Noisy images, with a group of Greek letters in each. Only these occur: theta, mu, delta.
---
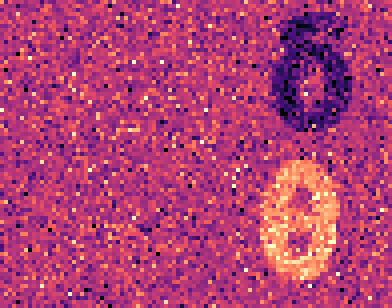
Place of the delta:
top right
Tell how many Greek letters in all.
2
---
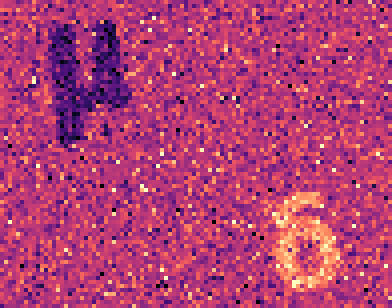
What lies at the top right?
nothing
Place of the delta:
bottom right
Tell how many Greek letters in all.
2
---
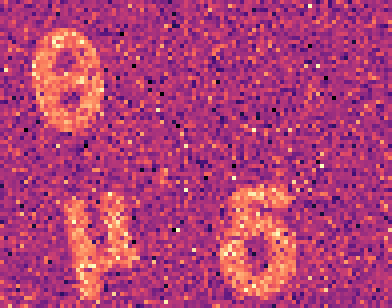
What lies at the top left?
theta
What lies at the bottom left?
mu
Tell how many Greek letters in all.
3
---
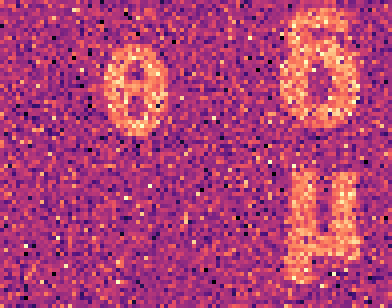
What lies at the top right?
delta
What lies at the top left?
theta
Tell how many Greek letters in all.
3
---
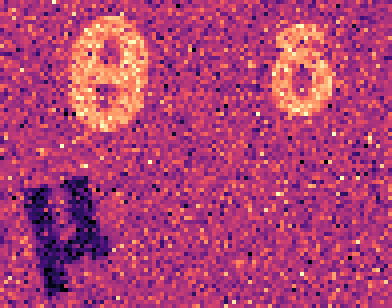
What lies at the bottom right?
nothing
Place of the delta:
top right
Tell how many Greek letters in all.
3
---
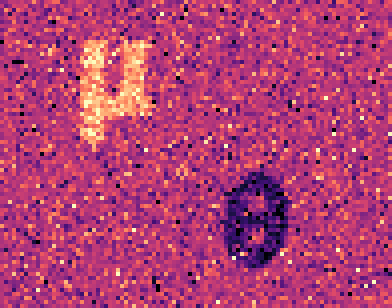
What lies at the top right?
nothing
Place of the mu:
top left
